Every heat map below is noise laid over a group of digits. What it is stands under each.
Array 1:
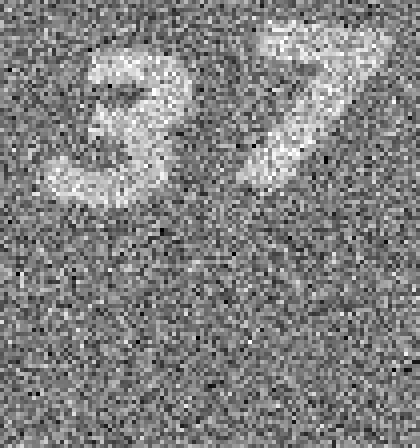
top left: 3; top right: 7
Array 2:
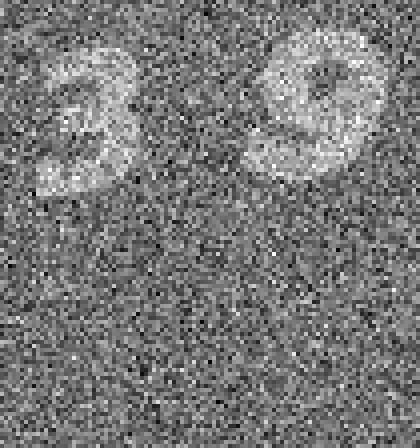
top left: 3; top right: 9
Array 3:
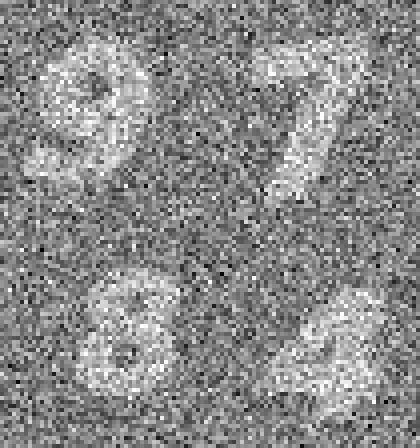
top left: 9; top right: 7; bottom left: 8; bottom right: 4
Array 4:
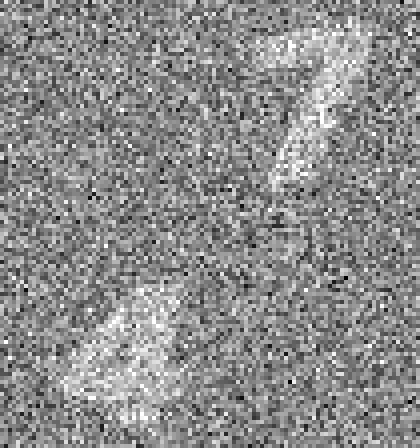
top right: 7; bottom left: 4
